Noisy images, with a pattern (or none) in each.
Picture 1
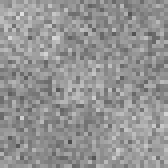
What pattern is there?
blocks along the diagonal
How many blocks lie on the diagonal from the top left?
3
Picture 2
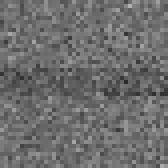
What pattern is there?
one band of rows
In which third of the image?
middle
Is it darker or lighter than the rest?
darker
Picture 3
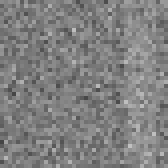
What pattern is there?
one band of columns
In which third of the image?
right
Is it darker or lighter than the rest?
lighter
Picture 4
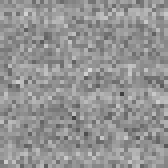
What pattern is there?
bands of rows
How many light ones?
4
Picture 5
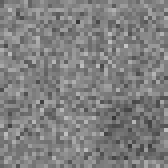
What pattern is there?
one block
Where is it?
bottom right
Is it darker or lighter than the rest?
darker
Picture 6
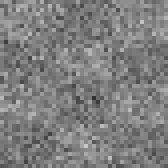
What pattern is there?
a checkerboard
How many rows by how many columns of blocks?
4 by 3
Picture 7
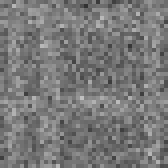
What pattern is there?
bands of rows crossing bands of columns
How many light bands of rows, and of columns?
2 and 3
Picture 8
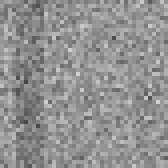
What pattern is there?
one band of columns
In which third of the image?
left
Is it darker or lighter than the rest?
darker
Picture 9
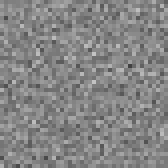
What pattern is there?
only noise
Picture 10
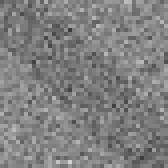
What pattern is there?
a diagonal band
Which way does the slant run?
top left to bottom right
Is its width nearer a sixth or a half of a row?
a half
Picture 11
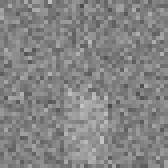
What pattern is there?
one block
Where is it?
bottom middle
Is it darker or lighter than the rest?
lighter
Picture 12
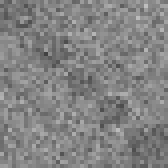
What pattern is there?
blocks along the diagonal
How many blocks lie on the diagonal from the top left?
5
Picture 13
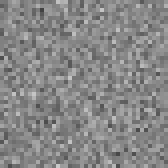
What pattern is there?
only noise
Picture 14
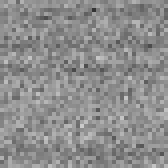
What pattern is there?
bands of rows
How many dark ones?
4
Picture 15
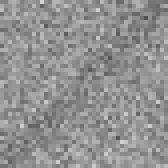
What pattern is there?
a diagonal band
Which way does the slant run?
bottom left to top right
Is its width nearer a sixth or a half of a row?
a sixth
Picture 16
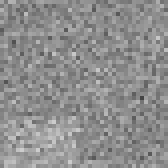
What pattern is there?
one block
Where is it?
bottom left
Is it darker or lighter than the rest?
lighter
